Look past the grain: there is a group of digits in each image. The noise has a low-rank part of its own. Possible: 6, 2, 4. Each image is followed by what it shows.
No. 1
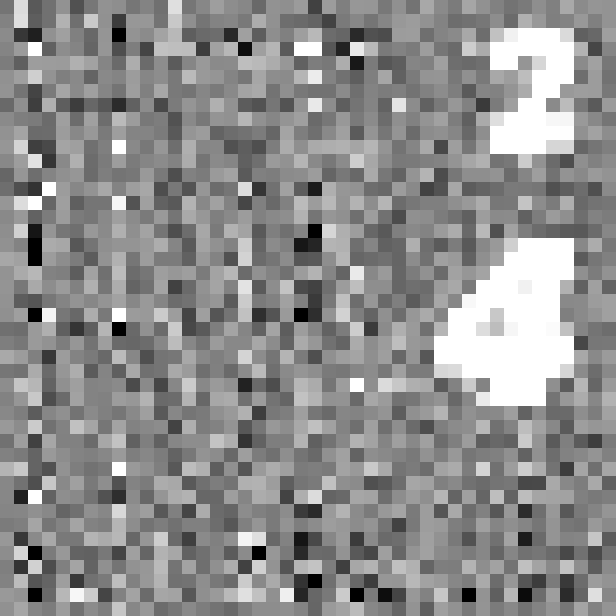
top right: 2; middle right: 4
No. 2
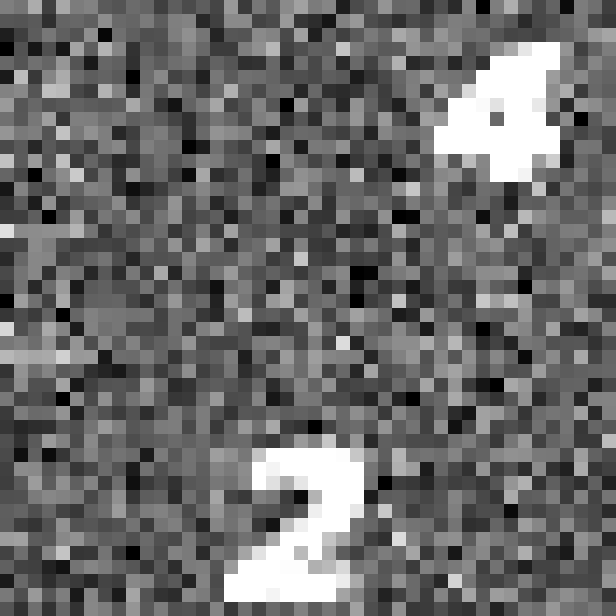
top right: 4; bottom middle: 2
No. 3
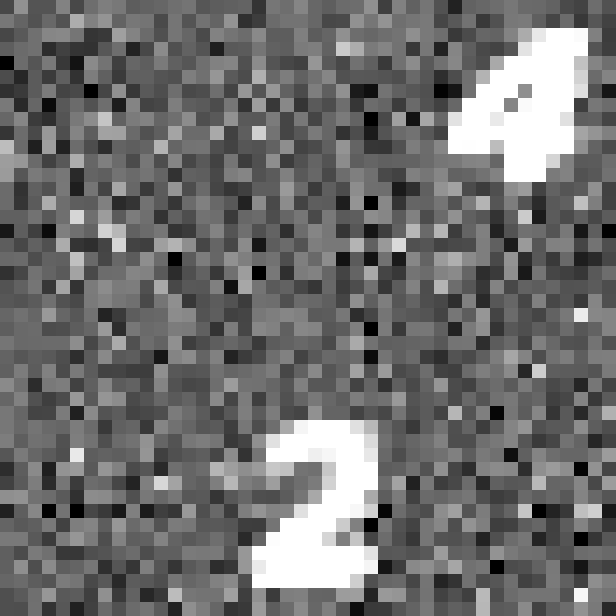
top right: 4; bottom middle: 2
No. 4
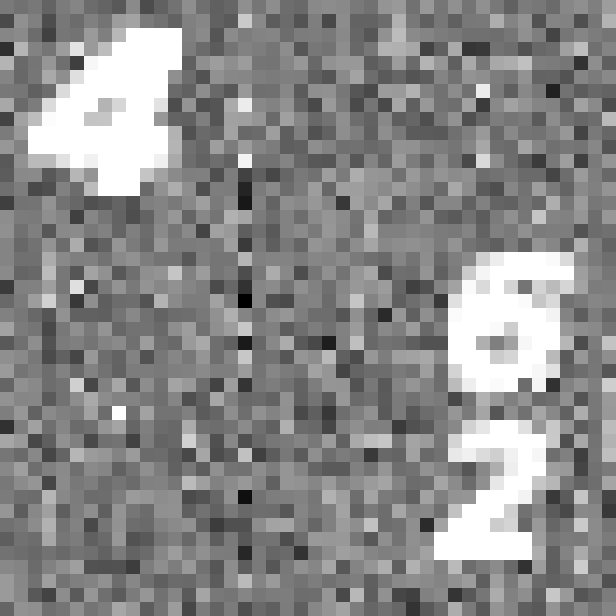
top left: 4; middle right: 6; bottom right: 2
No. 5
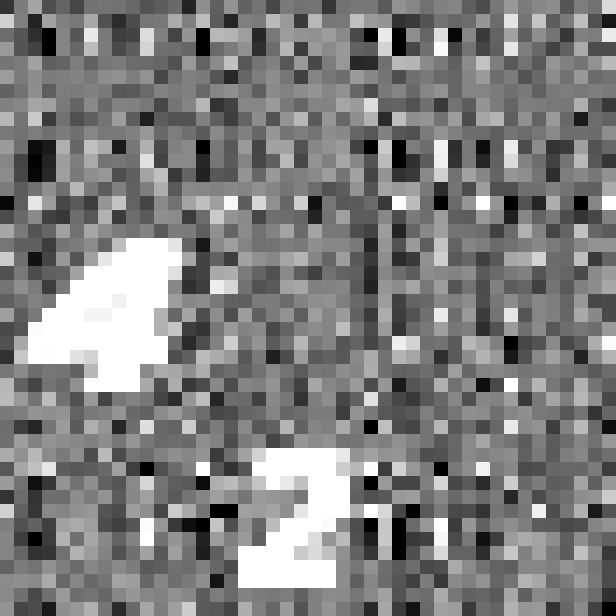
middle left: 4; bottom middle: 2
